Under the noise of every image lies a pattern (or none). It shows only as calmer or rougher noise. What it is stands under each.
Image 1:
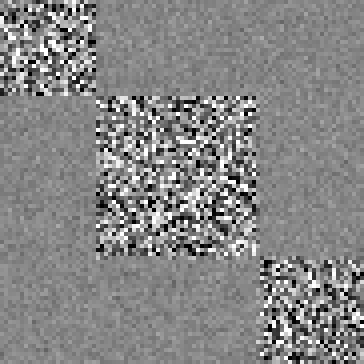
blocks along the diagonal
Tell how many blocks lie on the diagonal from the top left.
3
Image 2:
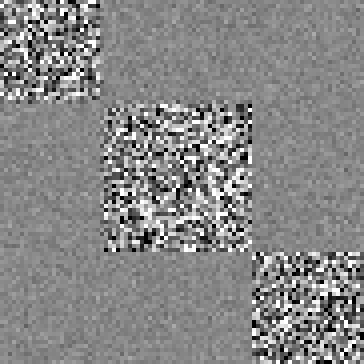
blocks along the diagonal
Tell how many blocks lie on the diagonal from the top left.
3
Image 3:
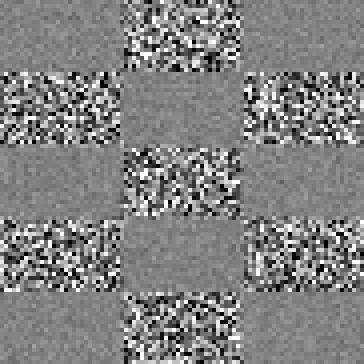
a checkerboard
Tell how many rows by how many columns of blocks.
5 by 3
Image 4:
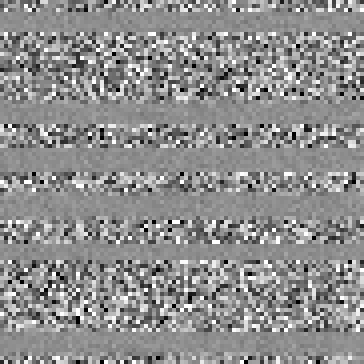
bands of rows
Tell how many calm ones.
6
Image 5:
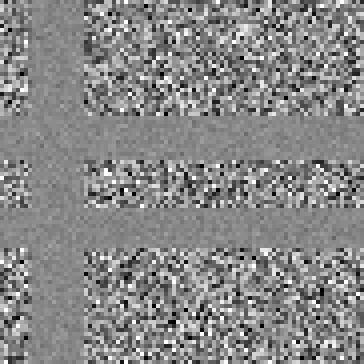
bands of rows crossing bands of columns
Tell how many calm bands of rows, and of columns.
2 and 1
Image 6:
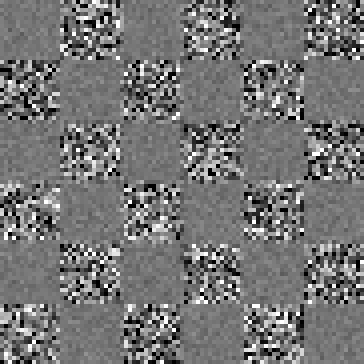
a checkerboard
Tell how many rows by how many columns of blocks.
6 by 6
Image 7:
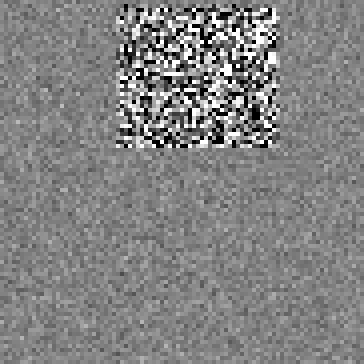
one block
